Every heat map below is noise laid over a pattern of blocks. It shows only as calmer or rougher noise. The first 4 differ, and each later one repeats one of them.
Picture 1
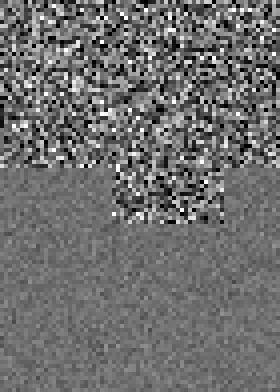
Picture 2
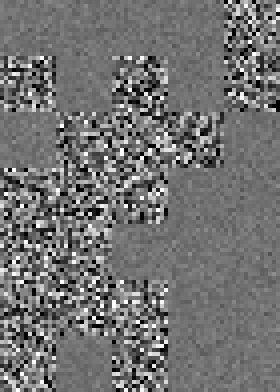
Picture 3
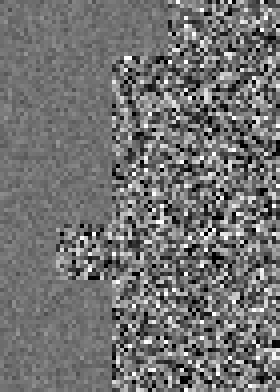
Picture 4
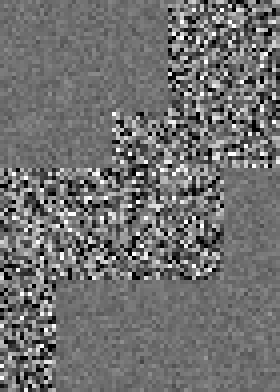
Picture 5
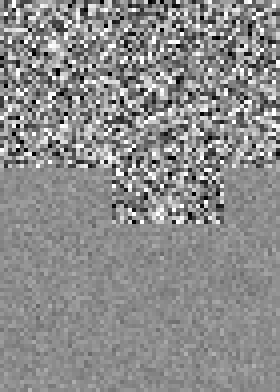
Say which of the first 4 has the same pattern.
1
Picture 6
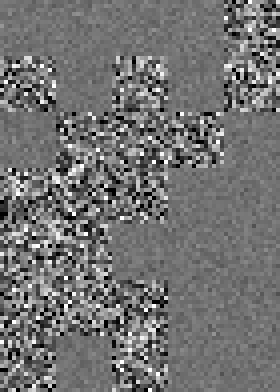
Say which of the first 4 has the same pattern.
2
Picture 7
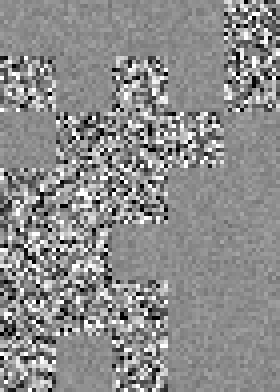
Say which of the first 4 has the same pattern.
2
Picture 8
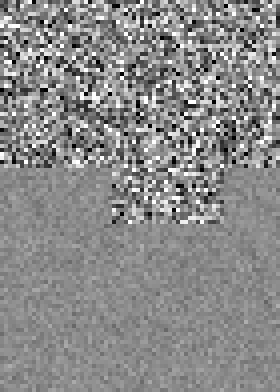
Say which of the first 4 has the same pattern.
1
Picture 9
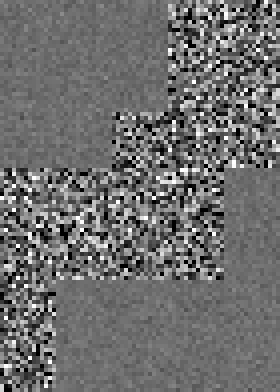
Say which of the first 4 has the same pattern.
4
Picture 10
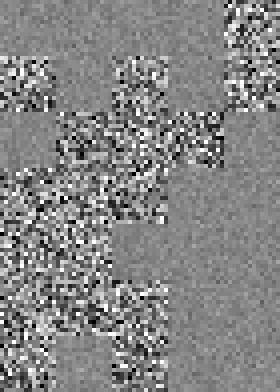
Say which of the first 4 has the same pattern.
2
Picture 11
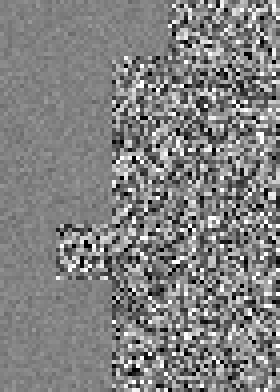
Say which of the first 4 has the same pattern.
3
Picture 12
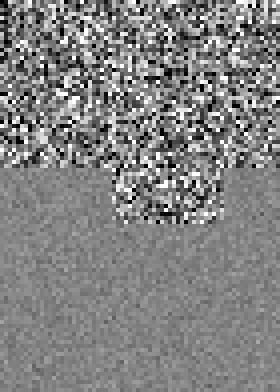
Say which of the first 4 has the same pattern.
1
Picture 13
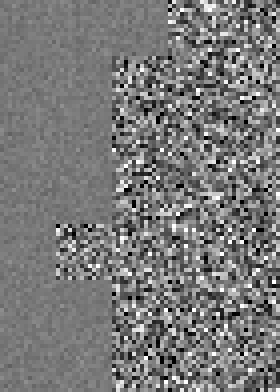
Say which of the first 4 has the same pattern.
3
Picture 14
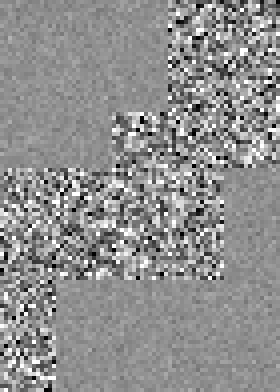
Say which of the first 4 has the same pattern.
4
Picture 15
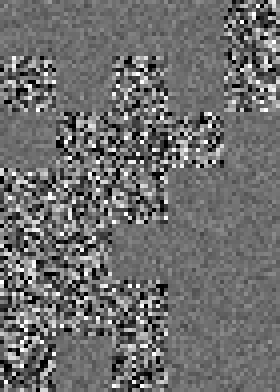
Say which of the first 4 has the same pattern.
2
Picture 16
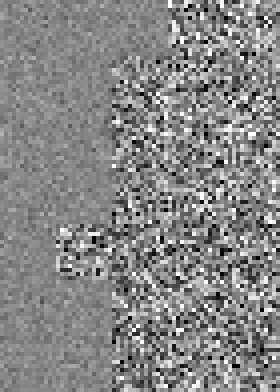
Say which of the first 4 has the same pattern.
3
